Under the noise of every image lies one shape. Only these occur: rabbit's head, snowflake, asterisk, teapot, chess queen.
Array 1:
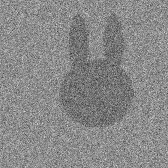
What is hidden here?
dark rabbit's head
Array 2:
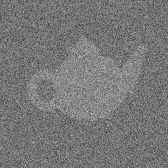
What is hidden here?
light teapot
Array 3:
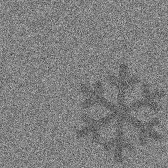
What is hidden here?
dark snowflake
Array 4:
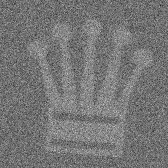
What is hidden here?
light chess queen
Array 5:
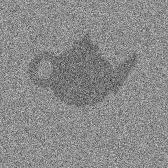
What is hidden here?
dark teapot
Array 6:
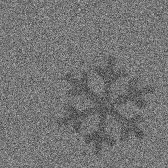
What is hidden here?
dark snowflake
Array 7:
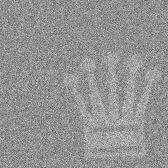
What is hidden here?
light chess queen
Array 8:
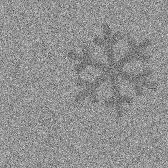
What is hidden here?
dark snowflake
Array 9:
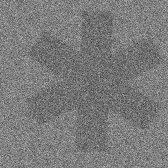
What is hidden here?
dark asterisk
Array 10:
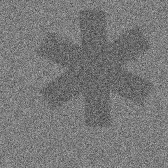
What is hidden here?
dark asterisk
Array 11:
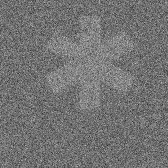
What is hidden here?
light asterisk
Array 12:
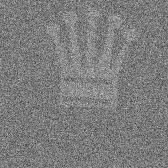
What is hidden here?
light chess queen
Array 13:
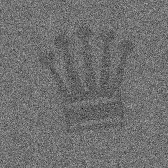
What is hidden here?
dark chess queen
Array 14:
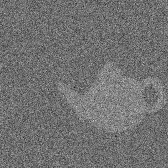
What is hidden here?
light teapot
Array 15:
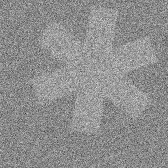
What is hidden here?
light asterisk
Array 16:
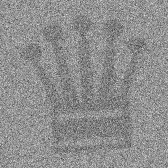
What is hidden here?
dark chess queen
